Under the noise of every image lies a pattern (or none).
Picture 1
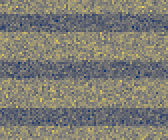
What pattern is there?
horizontal stripes
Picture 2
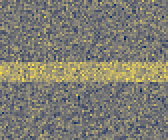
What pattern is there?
one horizontal stripe
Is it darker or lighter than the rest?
lighter
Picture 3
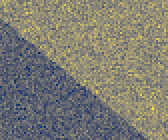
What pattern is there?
a sharp edge
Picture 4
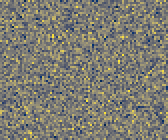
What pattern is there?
only noise
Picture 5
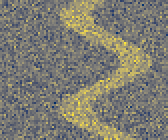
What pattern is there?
a wavy band
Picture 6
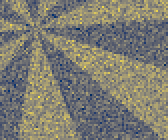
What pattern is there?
spokes from one point
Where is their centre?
top left
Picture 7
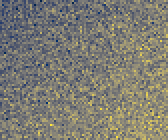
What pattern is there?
a smooth slope
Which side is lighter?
bottom right
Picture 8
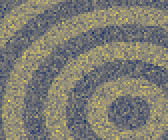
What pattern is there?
rings round one point
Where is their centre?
bottom right
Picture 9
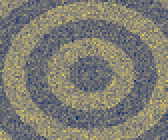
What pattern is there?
rings round one point
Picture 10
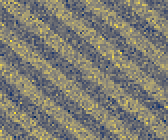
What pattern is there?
diagonal stripes
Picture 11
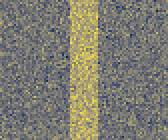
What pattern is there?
one vertical stripe
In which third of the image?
middle
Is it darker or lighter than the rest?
lighter
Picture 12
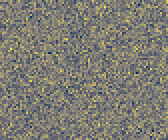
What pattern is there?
only noise
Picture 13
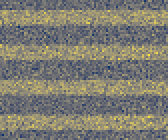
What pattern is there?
horizontal stripes
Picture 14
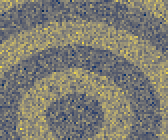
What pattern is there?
rings round one point
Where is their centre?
bottom middle
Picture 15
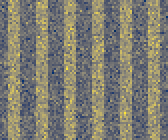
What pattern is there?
vertical stripes
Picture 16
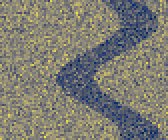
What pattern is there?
a wavy band
